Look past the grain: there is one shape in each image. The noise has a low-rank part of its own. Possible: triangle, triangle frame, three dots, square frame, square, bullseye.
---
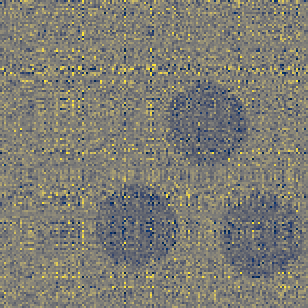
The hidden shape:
three dots
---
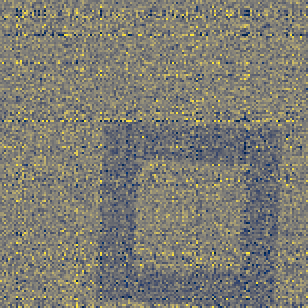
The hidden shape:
square frame
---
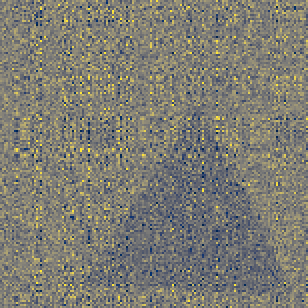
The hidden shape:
triangle
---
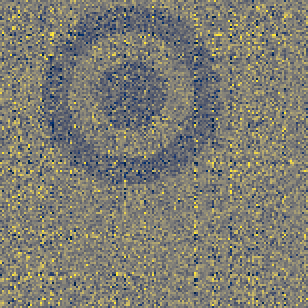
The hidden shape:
bullseye
